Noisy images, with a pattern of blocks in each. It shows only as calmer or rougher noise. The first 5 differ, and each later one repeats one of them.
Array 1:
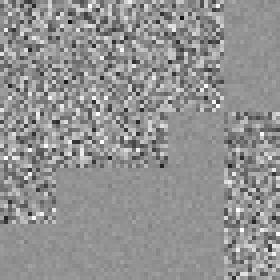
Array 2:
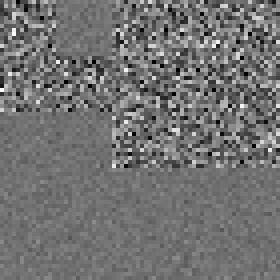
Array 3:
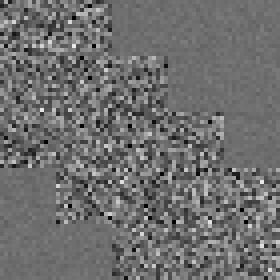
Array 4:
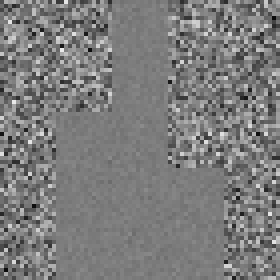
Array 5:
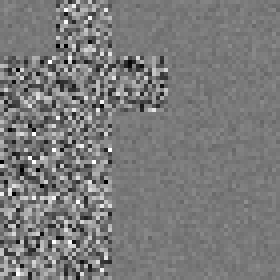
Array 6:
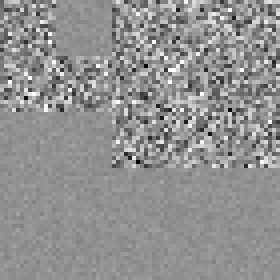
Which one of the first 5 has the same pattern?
2
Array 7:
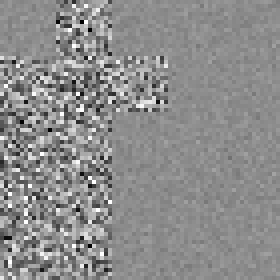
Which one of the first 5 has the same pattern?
5
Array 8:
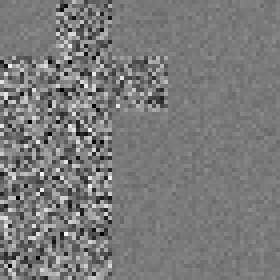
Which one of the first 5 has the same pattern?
5
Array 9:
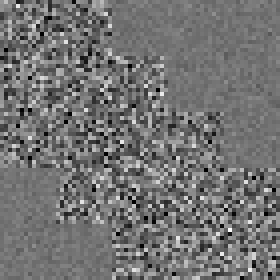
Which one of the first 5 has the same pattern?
3
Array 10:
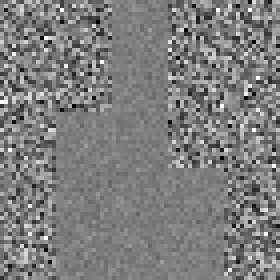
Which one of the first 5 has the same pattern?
4
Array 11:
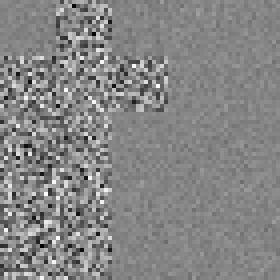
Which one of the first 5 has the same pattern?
5
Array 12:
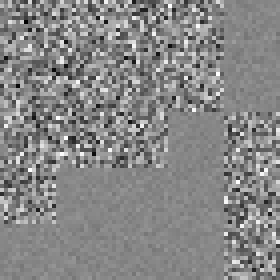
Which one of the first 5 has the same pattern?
1
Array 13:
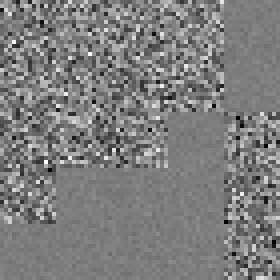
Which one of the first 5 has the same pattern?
1
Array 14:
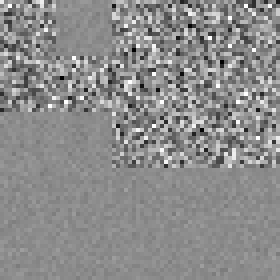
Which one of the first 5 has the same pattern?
2
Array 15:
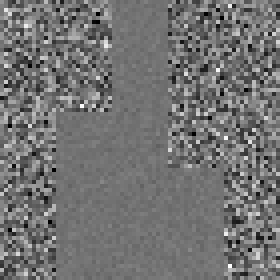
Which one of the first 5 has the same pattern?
4
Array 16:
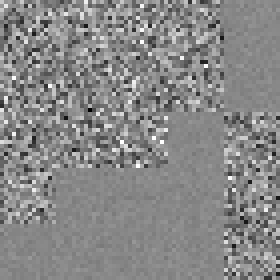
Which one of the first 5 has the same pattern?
1
